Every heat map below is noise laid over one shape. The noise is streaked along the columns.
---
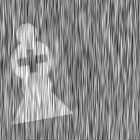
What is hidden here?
light chess bishop
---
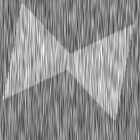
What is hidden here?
light bow tie
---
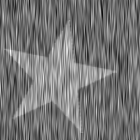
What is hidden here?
light star
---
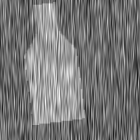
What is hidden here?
light bottle
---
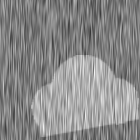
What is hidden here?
light cloud
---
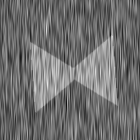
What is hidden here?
light bow tie
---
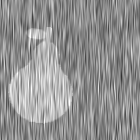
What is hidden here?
light pear
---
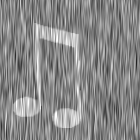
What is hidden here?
light pair of musical notes
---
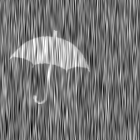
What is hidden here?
light umbrella
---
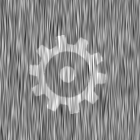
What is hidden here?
light gear
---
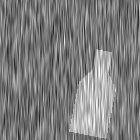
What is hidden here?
light bottle
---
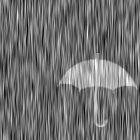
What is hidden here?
light umbrella
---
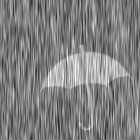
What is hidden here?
light umbrella
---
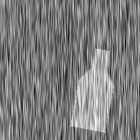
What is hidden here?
light bottle
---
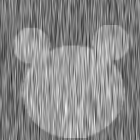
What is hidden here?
light bear's head
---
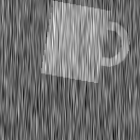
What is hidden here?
light cup
